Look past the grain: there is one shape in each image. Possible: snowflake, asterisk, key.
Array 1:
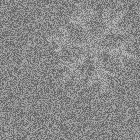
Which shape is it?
snowflake
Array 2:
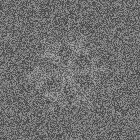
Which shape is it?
snowflake
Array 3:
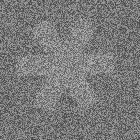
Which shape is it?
asterisk
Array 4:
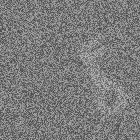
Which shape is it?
key
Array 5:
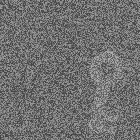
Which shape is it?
key
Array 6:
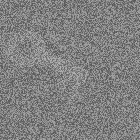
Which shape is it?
key
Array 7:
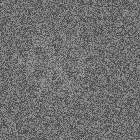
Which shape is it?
snowflake
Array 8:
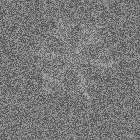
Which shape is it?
snowflake
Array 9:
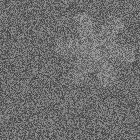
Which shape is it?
asterisk
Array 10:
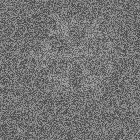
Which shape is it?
snowflake
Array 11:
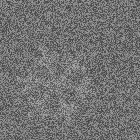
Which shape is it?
snowflake
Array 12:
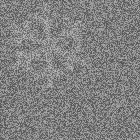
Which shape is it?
snowflake
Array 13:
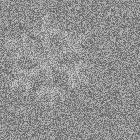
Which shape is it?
snowflake
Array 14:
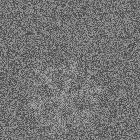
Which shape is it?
snowflake
